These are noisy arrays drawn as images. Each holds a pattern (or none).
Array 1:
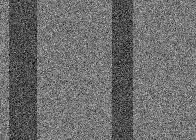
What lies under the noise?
bands of columns
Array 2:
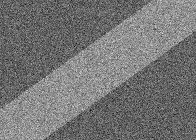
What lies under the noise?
a diagonal band
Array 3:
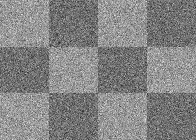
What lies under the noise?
a checkerboard
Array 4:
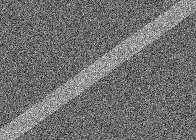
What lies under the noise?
a diagonal band
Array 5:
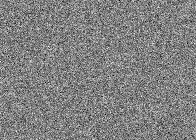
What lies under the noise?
only noise
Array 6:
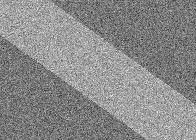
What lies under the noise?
a diagonal band
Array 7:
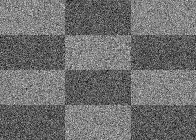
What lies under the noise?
a checkerboard
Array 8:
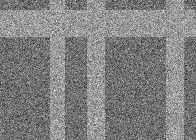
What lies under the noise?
bands of rows crossing bands of columns
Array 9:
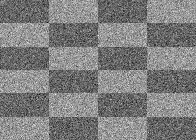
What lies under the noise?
a checkerboard
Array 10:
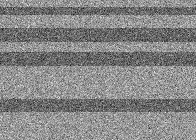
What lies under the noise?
bands of rows
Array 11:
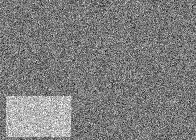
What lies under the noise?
one block
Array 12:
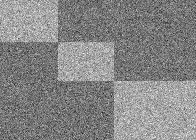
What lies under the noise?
blocks along the diagonal
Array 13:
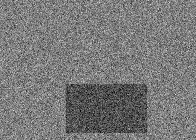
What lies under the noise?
one block
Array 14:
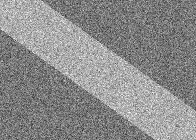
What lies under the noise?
a diagonal band
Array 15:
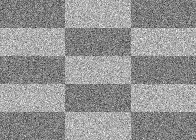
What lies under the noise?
a checkerboard
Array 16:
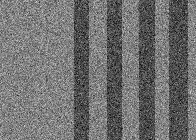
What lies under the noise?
bands of columns
